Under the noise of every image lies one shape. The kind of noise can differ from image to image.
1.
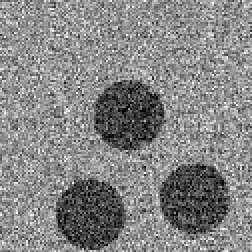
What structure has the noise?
low rank plus noise
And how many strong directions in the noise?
five to eight
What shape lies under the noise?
three dots
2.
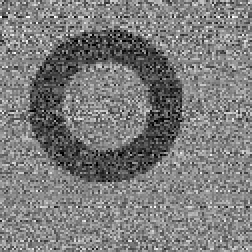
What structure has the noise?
rows of uneven size
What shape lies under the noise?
ring
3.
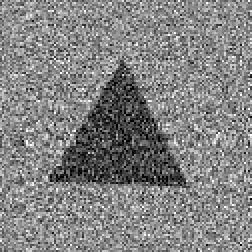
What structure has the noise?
low rank plus noise
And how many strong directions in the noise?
three or four
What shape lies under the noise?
triangle
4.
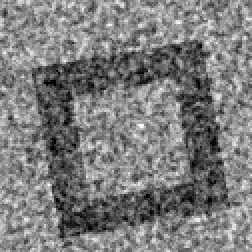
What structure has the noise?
blotchy
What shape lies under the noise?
square frame
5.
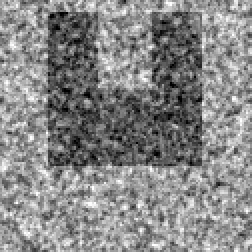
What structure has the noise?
blotchy
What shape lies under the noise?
square with a notch
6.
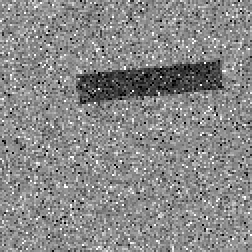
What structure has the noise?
heavy tails
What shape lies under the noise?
bar
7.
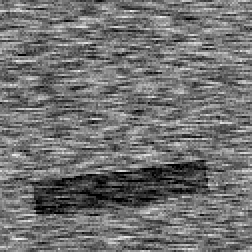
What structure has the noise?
streaked along the rows
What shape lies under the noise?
bar
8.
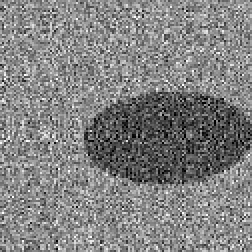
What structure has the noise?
low rank plus noise
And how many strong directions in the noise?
three or four
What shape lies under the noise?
ellipse
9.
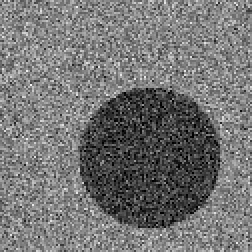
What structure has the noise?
independent entries
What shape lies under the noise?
disc
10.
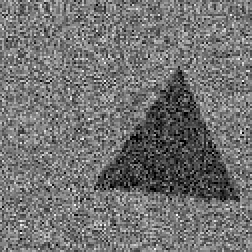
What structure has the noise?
low rank plus noise
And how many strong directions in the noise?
three or four
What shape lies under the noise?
triangle
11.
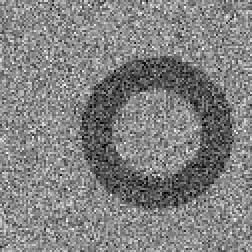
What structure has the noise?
independent entries
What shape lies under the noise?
ring
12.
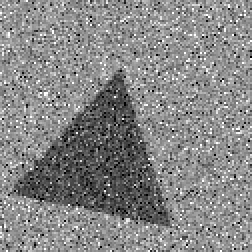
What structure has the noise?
heavy tails
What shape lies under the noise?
triangle
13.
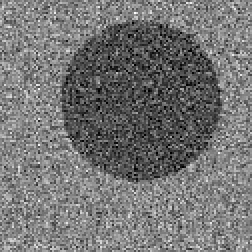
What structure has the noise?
low rank plus noise
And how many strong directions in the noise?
five to eight
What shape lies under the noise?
disc
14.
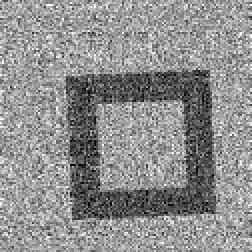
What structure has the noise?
low rank plus noise
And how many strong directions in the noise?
five to eight
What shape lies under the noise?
square frame
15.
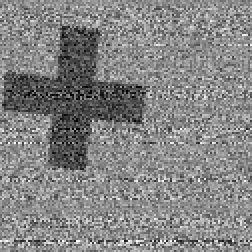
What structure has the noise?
rows of uneven size
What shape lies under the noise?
cross
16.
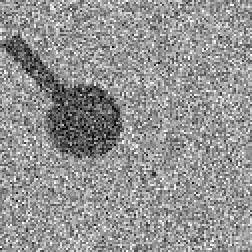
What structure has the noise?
independent entries
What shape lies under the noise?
lollipop
